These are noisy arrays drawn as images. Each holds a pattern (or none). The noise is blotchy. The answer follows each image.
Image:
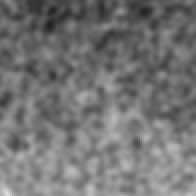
a smooth slope
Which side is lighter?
bottom
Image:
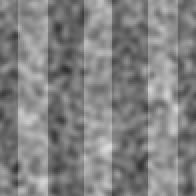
vertical stripes
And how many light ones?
3
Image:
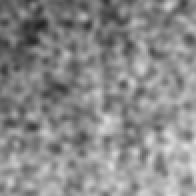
a smooth slope
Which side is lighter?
bottom right
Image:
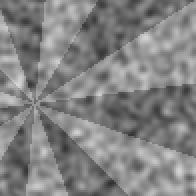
spokes from one point
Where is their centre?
middle left
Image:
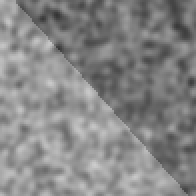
a sharp edge
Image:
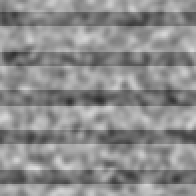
horizontal stripes
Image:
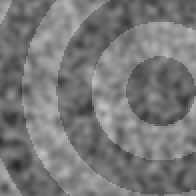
rings round one point
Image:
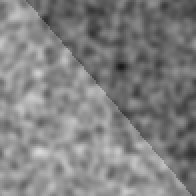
a sharp edge
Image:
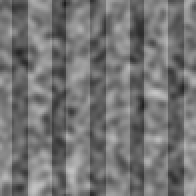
vertical stripes
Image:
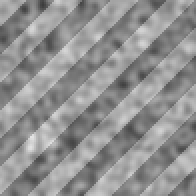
diagonal stripes
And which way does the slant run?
bottom left to top right
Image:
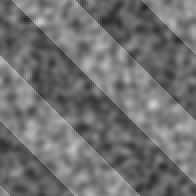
diagonal stripes
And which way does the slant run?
top left to bottom right
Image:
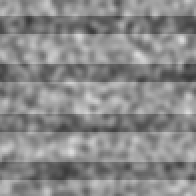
horizontal stripes
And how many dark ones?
4
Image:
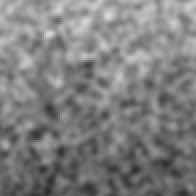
a smooth slope
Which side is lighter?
top
